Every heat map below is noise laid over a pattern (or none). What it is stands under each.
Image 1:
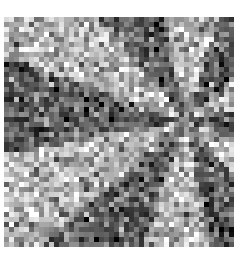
spokes from one point
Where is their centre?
middle right
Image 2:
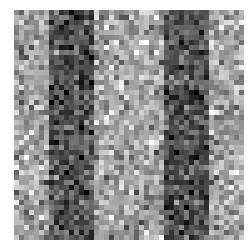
vertical stripes
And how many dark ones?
2
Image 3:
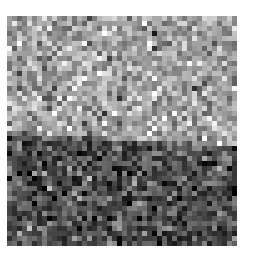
a sharp edge
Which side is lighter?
top
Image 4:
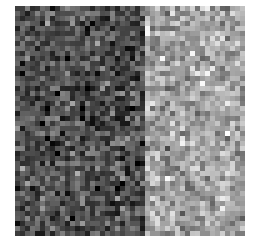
a sharp edge
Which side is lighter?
right
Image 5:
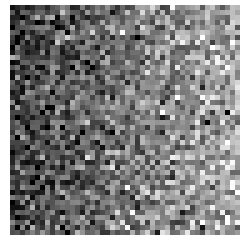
a smooth slope
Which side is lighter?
right
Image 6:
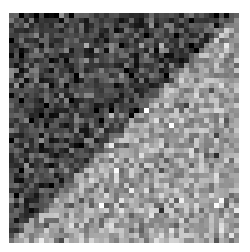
a sharp edge
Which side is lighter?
bottom right
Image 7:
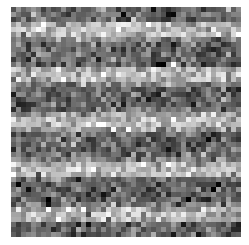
horizontal stripes
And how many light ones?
5
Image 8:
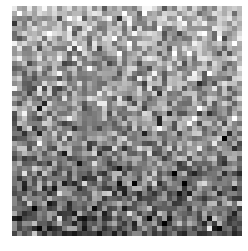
a smooth slope
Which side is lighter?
top
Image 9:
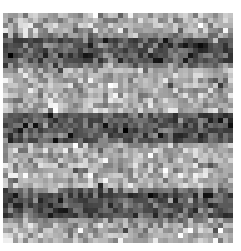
horizontal stripes
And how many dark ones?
3
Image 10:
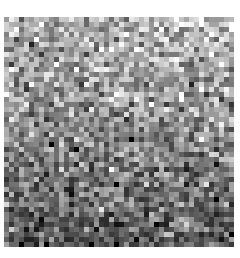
a smooth slope
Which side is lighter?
top
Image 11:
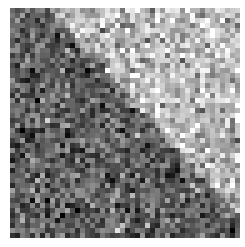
a sharp edge
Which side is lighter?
top right
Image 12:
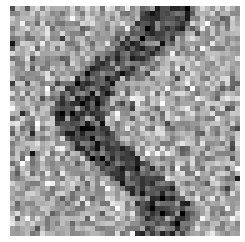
a wavy band
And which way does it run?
top to bottom
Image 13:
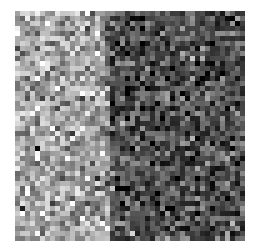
a sharp edge
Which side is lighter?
left
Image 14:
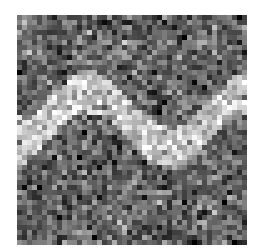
a wavy band
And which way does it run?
left to right
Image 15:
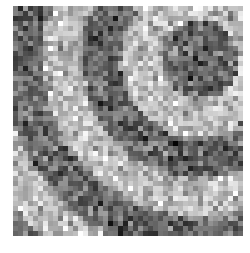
rings round one point
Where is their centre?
top right
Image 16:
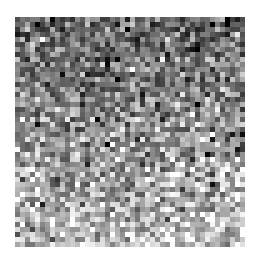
a smooth slope
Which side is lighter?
bottom
